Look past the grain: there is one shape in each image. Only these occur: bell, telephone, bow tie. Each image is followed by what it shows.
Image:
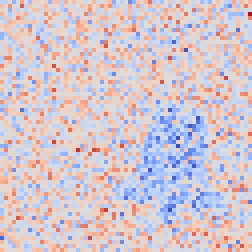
bell
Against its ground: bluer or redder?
bluer
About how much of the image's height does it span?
half
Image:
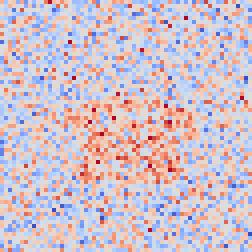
telephone
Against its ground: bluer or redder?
redder
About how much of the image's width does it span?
half
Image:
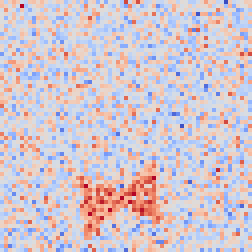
bow tie
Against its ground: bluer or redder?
redder
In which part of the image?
bottom middle
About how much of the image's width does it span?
a third
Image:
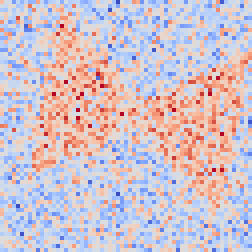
bow tie
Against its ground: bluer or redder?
redder
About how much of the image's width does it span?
nearly all
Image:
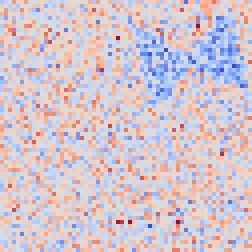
bow tie
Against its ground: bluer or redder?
bluer
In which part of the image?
top right
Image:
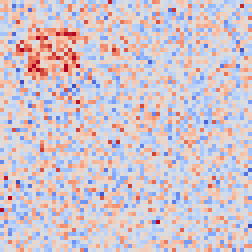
telephone
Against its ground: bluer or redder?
redder
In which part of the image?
top left
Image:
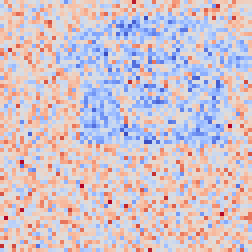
telephone
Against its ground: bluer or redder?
bluer
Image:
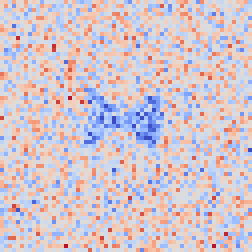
bow tie
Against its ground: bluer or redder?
bluer
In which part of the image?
centre
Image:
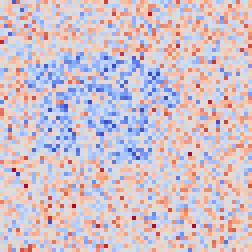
telephone
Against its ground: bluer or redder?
bluer
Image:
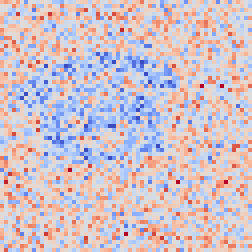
telephone
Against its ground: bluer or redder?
bluer
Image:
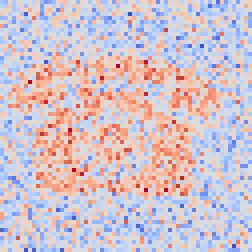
telephone
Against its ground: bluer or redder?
redder
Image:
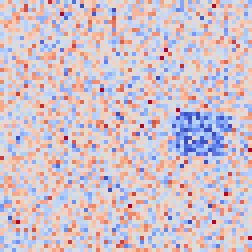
telephone
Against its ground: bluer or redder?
bluer
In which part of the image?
middle right
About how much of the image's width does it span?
a quarter
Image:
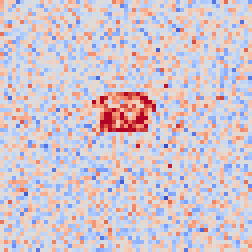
telephone
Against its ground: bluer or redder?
redder
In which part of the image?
centre
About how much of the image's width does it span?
a quarter
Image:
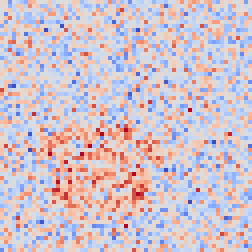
telephone
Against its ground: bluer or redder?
redder
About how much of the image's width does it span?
half
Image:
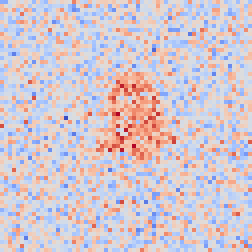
bell
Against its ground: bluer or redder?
redder
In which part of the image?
centre
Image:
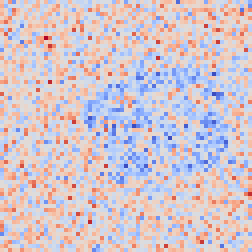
telephone
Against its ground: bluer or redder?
bluer
